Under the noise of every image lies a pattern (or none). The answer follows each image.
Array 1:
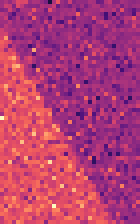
a sharp edge
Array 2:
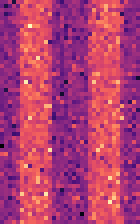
vertical stripes
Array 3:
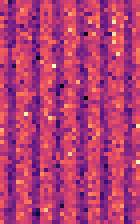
vertical stripes
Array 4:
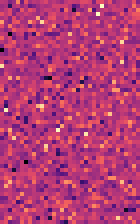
only noise
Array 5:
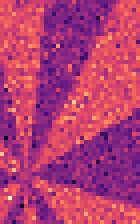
spokes from one point
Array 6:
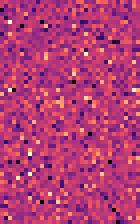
only noise
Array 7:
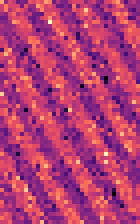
diagonal stripes
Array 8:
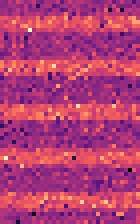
horizontal stripes
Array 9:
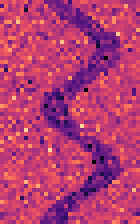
a wavy band
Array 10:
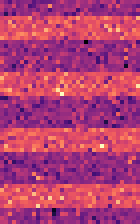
horizontal stripes
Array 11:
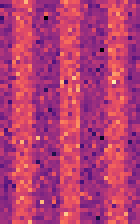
vertical stripes
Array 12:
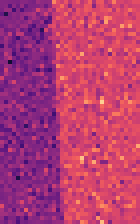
a sharp edge
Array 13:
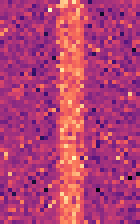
one vertical stripe
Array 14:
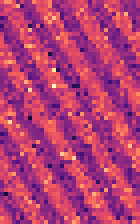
diagonal stripes
